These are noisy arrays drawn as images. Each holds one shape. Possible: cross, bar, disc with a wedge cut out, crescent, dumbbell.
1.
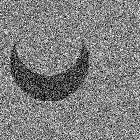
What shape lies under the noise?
crescent
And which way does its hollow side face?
up
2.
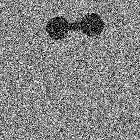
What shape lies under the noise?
dumbbell
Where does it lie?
top middle
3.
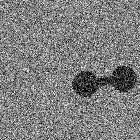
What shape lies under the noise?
dumbbell
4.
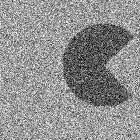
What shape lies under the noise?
disc with a wedge cut out
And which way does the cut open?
right
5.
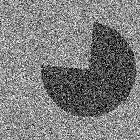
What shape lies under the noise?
disc with a wedge cut out
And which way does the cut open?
up and left
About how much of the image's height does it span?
two thirds
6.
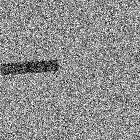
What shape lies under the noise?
bar
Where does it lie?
middle left
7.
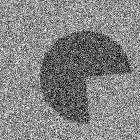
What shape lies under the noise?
disc with a wedge cut out
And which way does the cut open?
down and right
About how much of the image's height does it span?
two thirds
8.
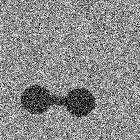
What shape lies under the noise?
dumbbell
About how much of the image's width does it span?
half
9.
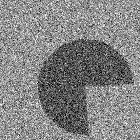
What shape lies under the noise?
disc with a wedge cut out
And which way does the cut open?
down and right
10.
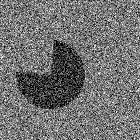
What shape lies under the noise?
disc with a wedge cut out
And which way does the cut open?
up and left
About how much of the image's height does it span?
half
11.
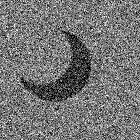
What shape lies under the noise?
crescent
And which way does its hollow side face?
up and left
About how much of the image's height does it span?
half
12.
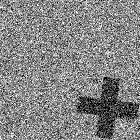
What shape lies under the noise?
cross
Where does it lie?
bottom right
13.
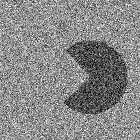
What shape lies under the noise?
disc with a wedge cut out
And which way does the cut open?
left
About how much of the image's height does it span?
half
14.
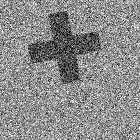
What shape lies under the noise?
cross
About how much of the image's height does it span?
half
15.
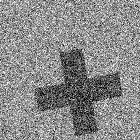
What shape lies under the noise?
cross
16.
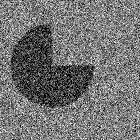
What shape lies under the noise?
disc with a wedge cut out
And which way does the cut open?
up and right
